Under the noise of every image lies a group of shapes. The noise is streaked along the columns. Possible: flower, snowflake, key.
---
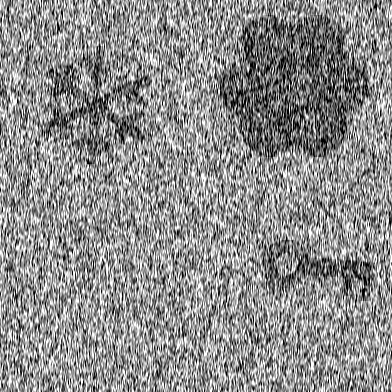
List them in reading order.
top left: snowflake; top right: flower; bottom right: key
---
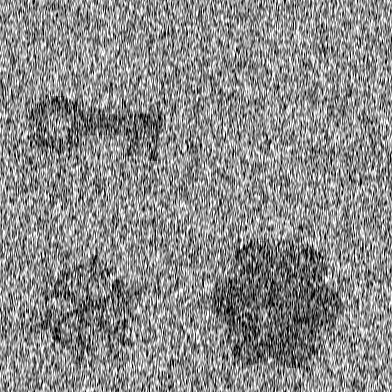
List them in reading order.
top left: key; bottom left: snowflake; bottom right: flower
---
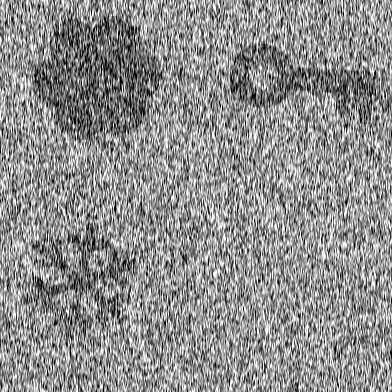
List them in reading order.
top left: flower; top right: key; bottom left: snowflake
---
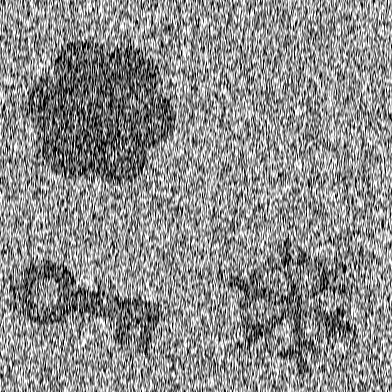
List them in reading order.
top left: flower; bottom left: key; bottom right: snowflake
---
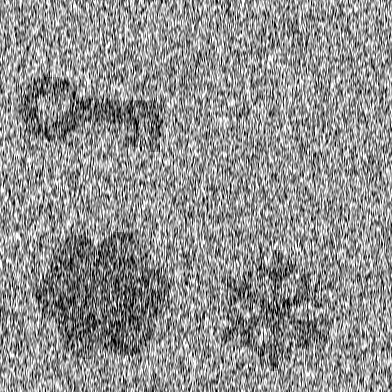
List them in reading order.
top left: key; bottom left: flower; bottom right: snowflake
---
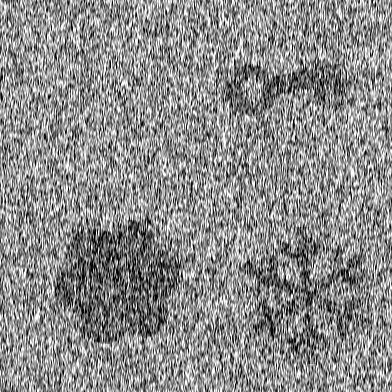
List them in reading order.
top right: key; bottom left: flower; bottom right: snowflake
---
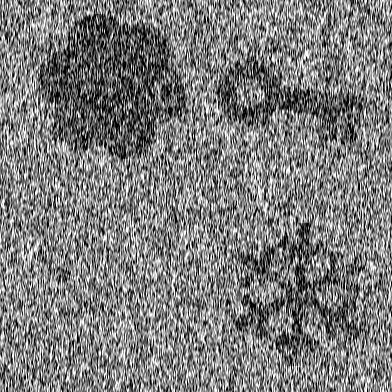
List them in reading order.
top left: flower; top right: key; bottom right: snowflake
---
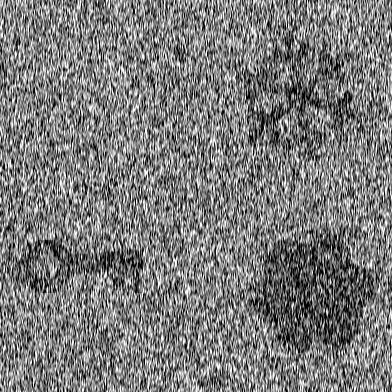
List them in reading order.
top right: snowflake; bottom left: key; bottom right: flower
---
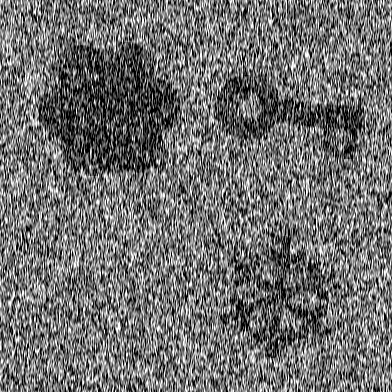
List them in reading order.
top left: flower; top right: key; bottom right: snowflake
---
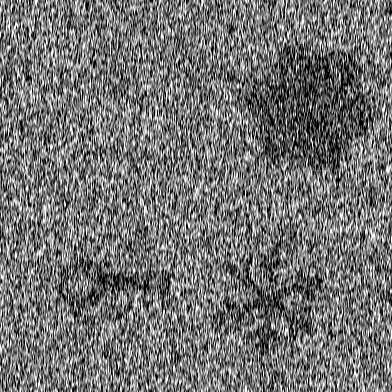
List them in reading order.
top right: flower; bottom left: key; bottom right: snowflake
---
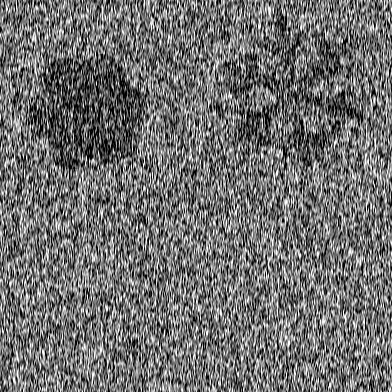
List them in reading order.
top left: flower; top right: snowflake
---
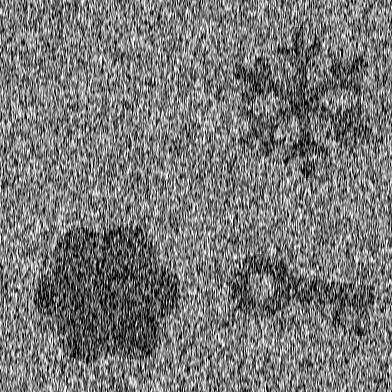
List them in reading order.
top right: snowflake; bottom left: flower; bottom right: key
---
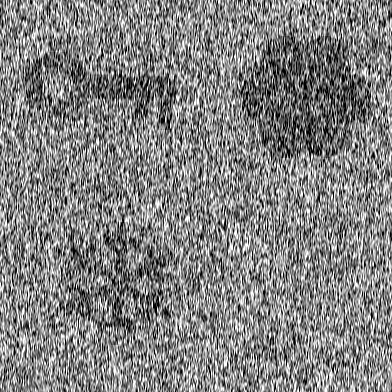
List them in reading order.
top left: key; top right: flower; bottom left: snowflake
